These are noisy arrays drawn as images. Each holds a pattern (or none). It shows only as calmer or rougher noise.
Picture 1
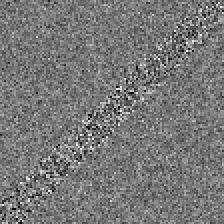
a diagonal band
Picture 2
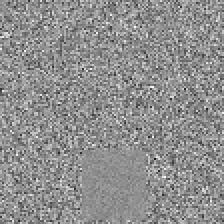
one block
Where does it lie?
bottom middle
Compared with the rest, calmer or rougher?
calmer
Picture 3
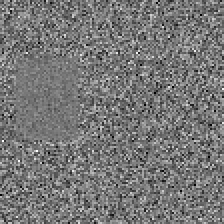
one block
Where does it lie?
middle left
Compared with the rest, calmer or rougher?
calmer
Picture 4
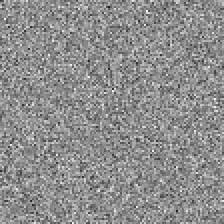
only noise
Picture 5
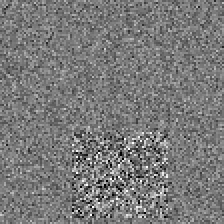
one block
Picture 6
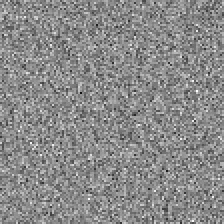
only noise
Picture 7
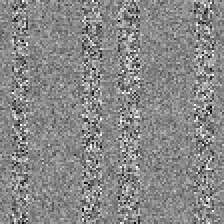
bands of columns
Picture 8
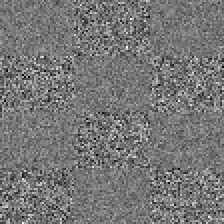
a checkerboard
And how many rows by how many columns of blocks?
4 by 3
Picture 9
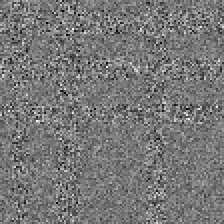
bands of rows crossing bands of columns
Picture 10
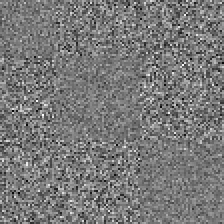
blocks along the diagonal
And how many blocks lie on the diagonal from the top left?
3
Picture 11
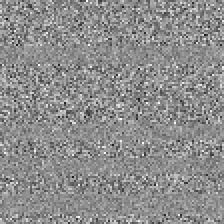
bands of rows
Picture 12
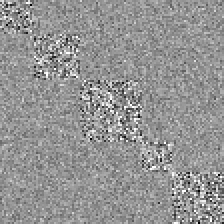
blocks along the diagonal
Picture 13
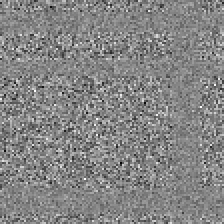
bands of rows crossing bands of columns
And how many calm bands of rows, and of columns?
3 and 1
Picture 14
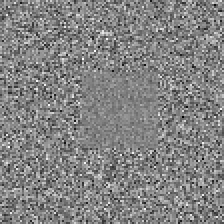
one block
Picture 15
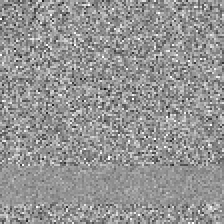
one band of rows
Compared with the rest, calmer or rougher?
calmer
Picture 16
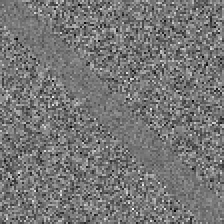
a diagonal band
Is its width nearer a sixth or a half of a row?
a sixth
